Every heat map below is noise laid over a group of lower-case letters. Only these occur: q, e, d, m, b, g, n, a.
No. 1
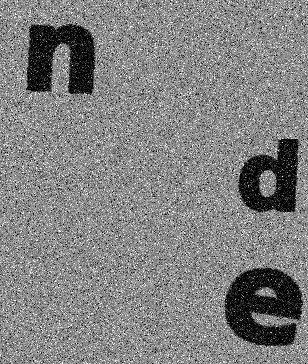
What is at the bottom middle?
nothing
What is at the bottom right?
e
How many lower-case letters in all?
3
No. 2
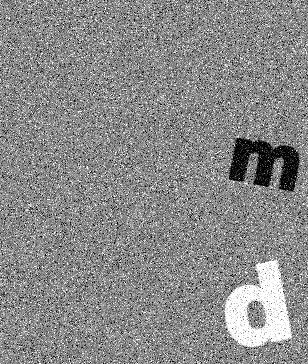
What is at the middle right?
m
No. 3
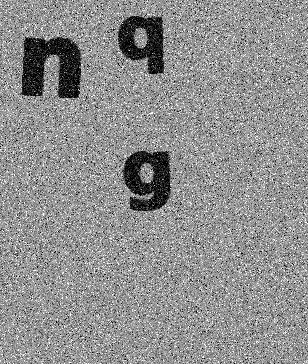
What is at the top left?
n
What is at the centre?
g
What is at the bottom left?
nothing
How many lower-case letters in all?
3
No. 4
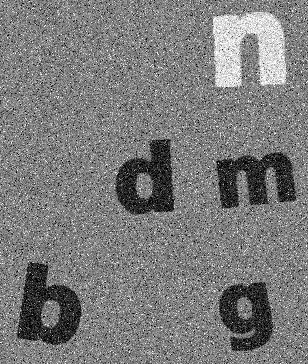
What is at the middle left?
nothing
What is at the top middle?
nothing
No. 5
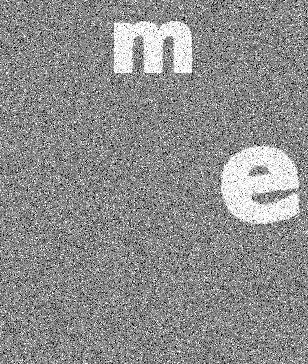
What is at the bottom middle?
nothing
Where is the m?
top middle
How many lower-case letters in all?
2
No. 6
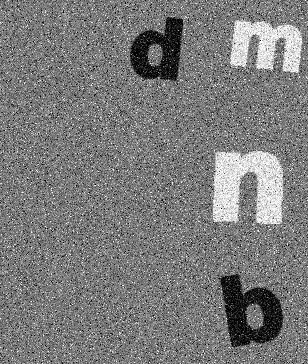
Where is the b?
bottom right
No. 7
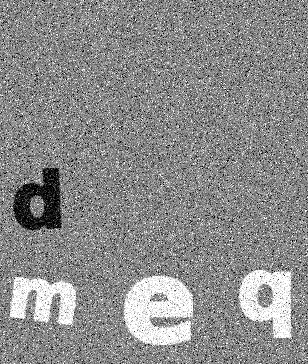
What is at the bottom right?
q
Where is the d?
middle left
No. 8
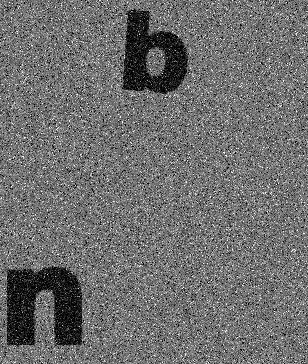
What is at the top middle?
b
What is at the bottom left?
n
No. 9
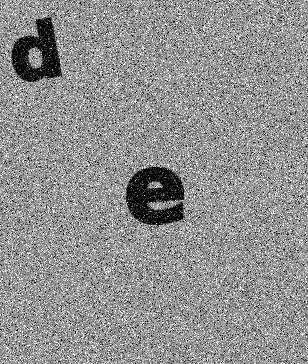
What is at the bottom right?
nothing
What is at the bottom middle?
nothing
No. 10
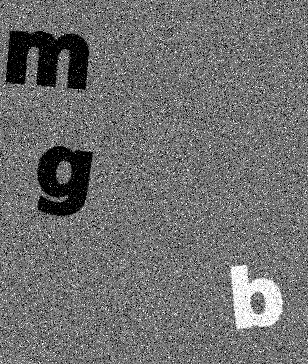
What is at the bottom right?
b
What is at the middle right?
nothing
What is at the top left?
m
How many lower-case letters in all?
3
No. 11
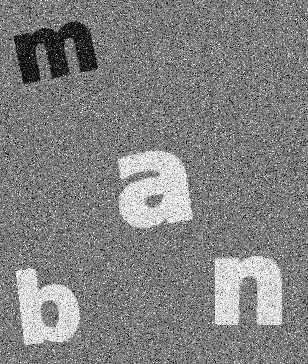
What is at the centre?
a
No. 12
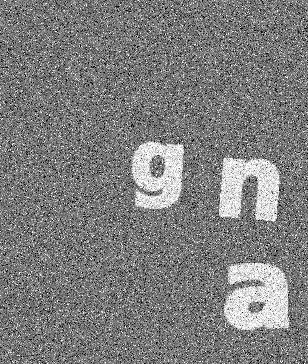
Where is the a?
bottom right
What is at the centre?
g
